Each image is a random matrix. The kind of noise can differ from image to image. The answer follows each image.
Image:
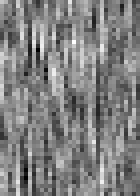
streaked along the columns
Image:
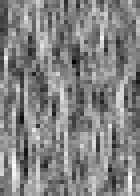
streaked along the columns
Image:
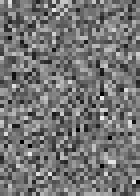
independent entries
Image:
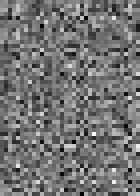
low rank plus noise
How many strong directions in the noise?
two
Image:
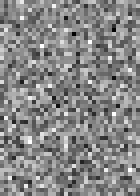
independent entries
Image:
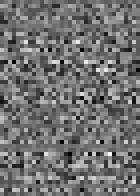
rows of uneven size
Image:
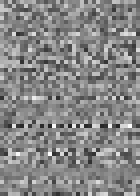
rows of uneven size
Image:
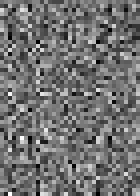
low rank plus noise
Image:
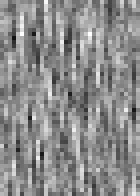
streaked along the columns
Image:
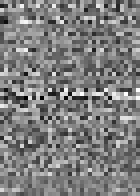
rows of uneven size
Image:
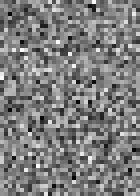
independent entries
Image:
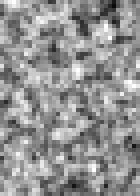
blotchy
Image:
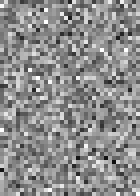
independent entries
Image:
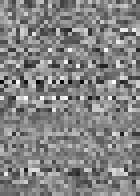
rows of uneven size
